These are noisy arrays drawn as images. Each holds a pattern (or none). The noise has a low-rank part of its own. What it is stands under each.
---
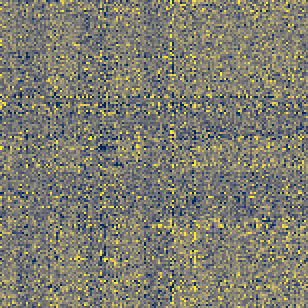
bands of rows crossing bands of columns
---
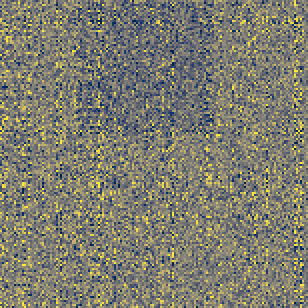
one block
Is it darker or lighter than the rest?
darker
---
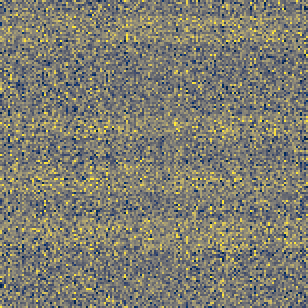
bands of rows
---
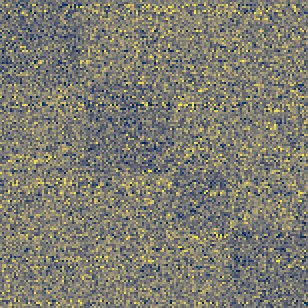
blocks along the diagonal
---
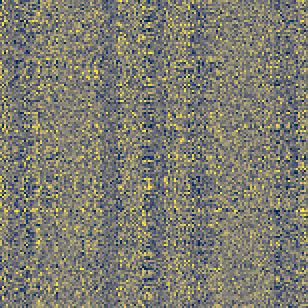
bands of columns
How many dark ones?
5
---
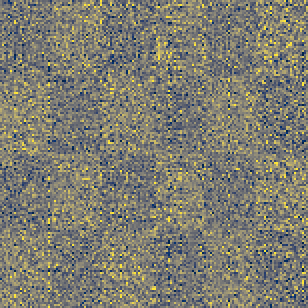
a checkerboard
